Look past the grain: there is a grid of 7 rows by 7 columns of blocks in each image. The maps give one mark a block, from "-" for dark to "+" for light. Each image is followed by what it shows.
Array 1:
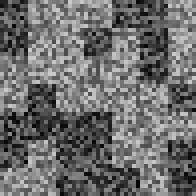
- + + + - - +
- + + - + - +
+ + + + + - +
+ - + + + + -
- - - - + + +
- + - - + + -
+ + - - - + -
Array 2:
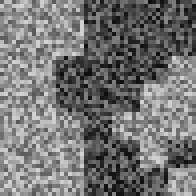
+ + + - - - -
+ + + - - - -
+ + - - - - +
+ + - - - + +
+ + + - + + +
+ + + - - + -
+ + + - - - +
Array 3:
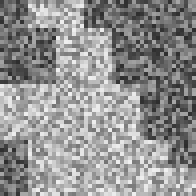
- + + - - - -
- - + + - - -
- - + + - - -
+ + + + + - -
+ + + + + - -
- + + + + + -
- + + + + + +
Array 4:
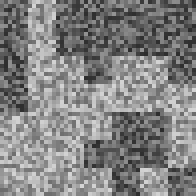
- + - - - - -
- + - - - - -
- + + - + + -
- + + + + + +
+ + + + - - +
+ + + - - - +
+ + + + - + -
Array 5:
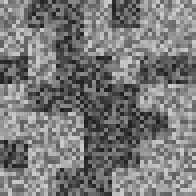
+ - - + - + +
+ + - + + + +
- + - - + - -
+ - - - - + +
+ + + - - - +
- + + - - + +
+ + - - + + +
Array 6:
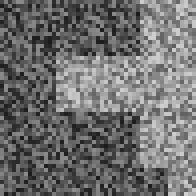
- - - - - + +
- - - - - + +
- - + + + + +
- - + + + + +
- - - - - + +
- - - - - + +
- - - - - - +
